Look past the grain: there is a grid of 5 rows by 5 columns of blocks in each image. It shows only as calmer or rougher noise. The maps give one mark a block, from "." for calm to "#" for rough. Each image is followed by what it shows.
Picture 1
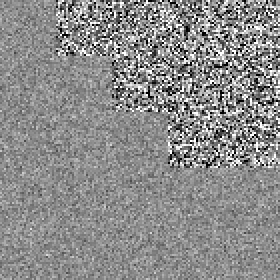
.####
..###
...##
.....
.....
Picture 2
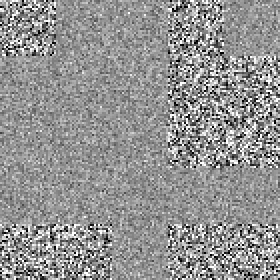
#..#.
...##
...##
.....
##.##
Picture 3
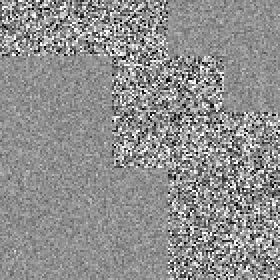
###..
..##.
..###
...##
...##
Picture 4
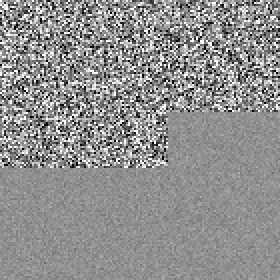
#####
#####
###..
.....
.....
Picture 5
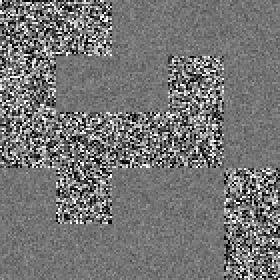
##...
#..#.
####.
.#..#
....#
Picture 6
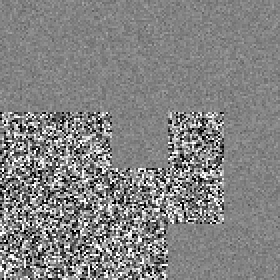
.....
.....
##.#.
####.
###..
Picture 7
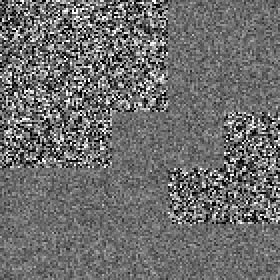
###..
###..
##..#
...##
.....
